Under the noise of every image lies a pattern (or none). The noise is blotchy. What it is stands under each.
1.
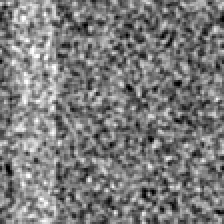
one vertical stripe
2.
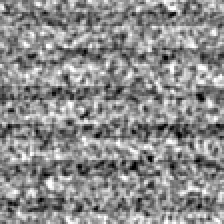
horizontal stripes
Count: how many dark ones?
6
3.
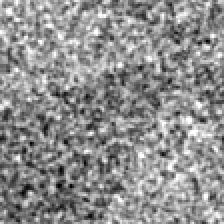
spokes from one point
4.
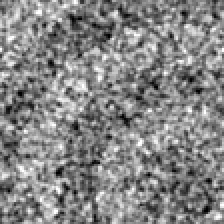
rings round one point
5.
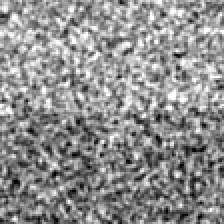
a sharp edge
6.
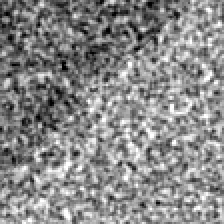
a sharp edge
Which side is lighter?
bottom right
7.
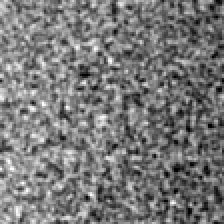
a smooth slope
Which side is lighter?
left
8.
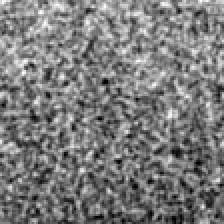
a smooth slope
